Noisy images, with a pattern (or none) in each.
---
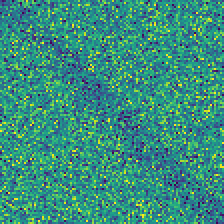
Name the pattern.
a diagonal band
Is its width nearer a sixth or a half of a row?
a sixth
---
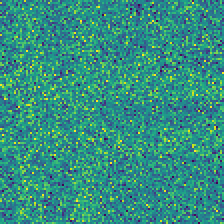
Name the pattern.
bands of rows crossing bands of columns
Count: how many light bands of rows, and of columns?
2 and 2
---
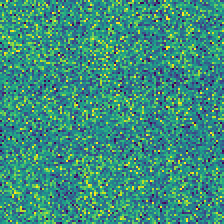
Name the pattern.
bands of rows crossing bands of columns
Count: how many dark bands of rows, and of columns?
2 and 3
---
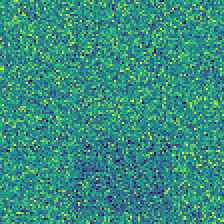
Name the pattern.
one block
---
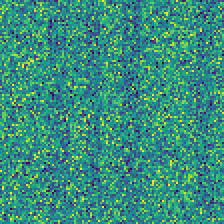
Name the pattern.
bands of columns
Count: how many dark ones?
4
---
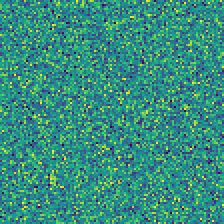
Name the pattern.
only noise
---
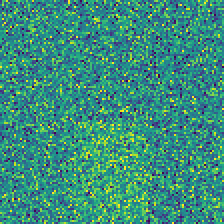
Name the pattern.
one block
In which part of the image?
bottom middle
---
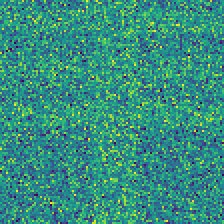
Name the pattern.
bands of rows crossing bands of columns
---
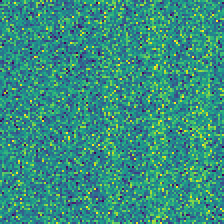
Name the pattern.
bands of columns
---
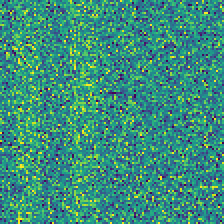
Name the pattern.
bands of columns
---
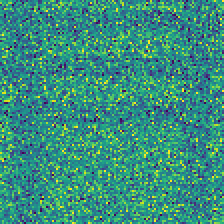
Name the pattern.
bands of rows crossing bands of columns
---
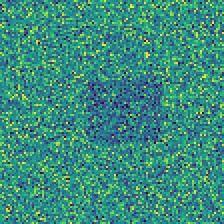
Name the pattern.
one block
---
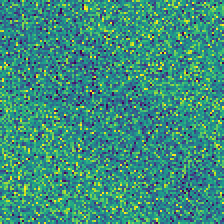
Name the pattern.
a diagonal band
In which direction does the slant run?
top left to bottom right
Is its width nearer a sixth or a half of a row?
a half
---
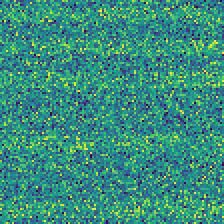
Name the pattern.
bands of rows
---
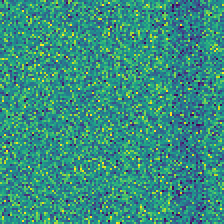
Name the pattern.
one band of columns
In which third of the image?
right
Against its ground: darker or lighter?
darker
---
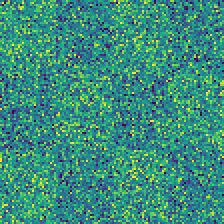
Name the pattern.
a checkerboard
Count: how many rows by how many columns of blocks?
3 by 4
